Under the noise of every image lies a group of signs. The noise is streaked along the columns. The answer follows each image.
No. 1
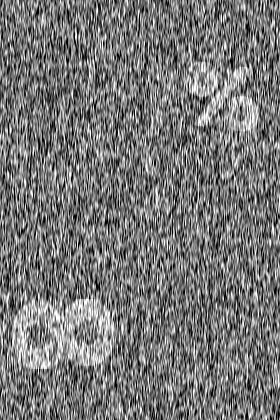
top right: light percent sign; bottom left: light infinity sign
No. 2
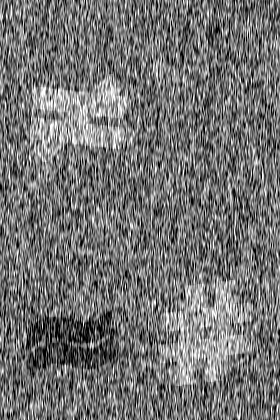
top left: light not-equal sign; bottom left: dark approximately sign; bottom right: light hash sign
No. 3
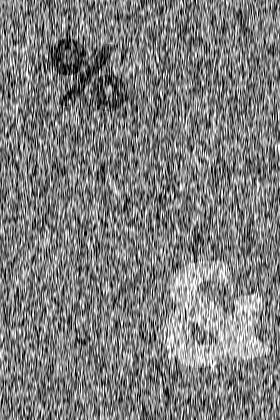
top left: dark percent sign; bottom right: light ampersand
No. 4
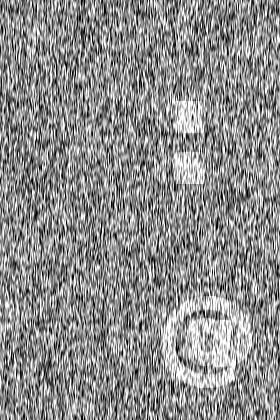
top right: light colon; bottom right: light at sign
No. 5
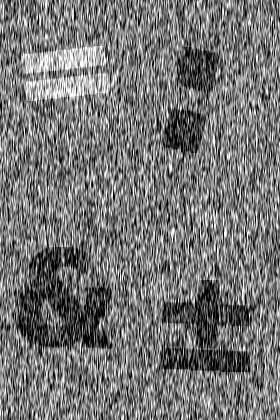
top left: light equals sign; top right: dark colon; bottom left: dark ampersand; bottom right: dark plus-minus sign
